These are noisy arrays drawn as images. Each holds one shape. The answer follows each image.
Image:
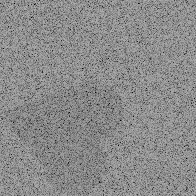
heart
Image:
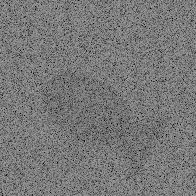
fish
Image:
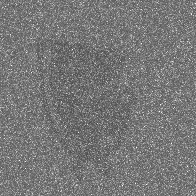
chess knight
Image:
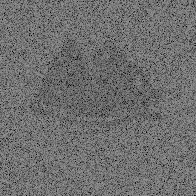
chess knight
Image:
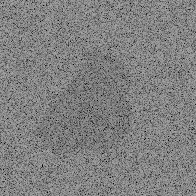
cloud
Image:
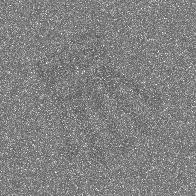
chess queen
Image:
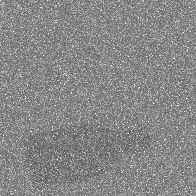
bottle
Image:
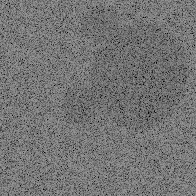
bear's head
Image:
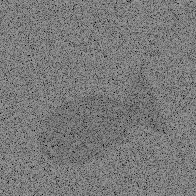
fish
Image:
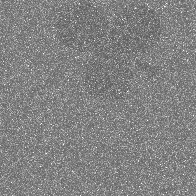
club
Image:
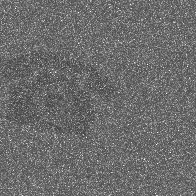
telephone
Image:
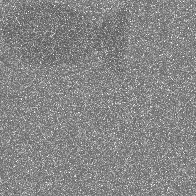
fish
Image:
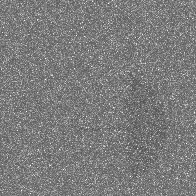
umbrella
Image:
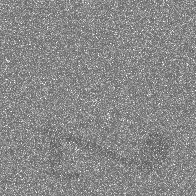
musical note
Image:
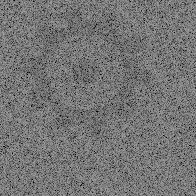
gear
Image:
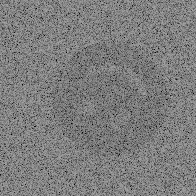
smiling face
